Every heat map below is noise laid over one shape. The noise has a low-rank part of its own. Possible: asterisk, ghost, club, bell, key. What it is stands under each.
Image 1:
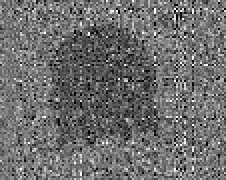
ghost
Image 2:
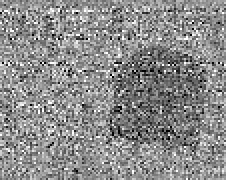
ghost
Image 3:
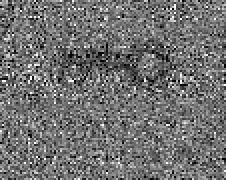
key
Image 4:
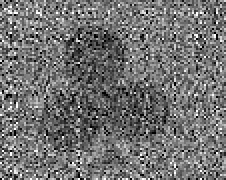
club
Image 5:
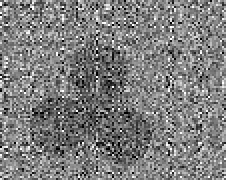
club
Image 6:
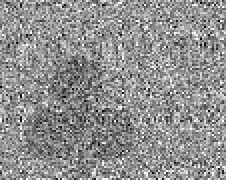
club
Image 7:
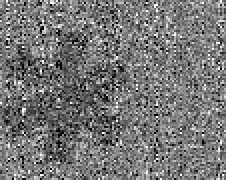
asterisk
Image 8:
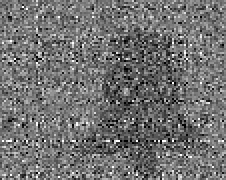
bell
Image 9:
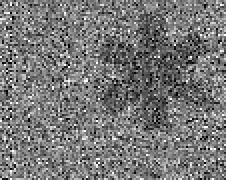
asterisk
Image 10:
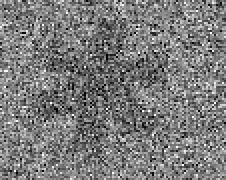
asterisk
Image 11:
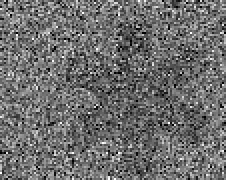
asterisk
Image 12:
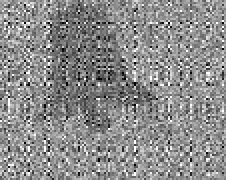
bell
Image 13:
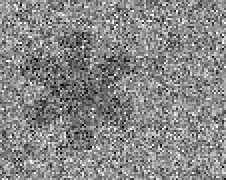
asterisk
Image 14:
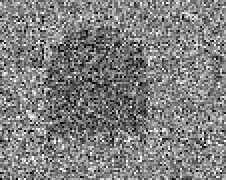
ghost
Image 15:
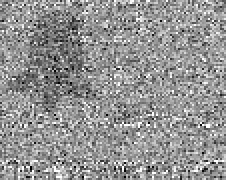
bell
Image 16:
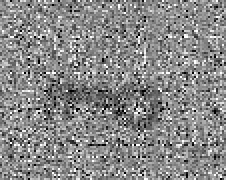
key
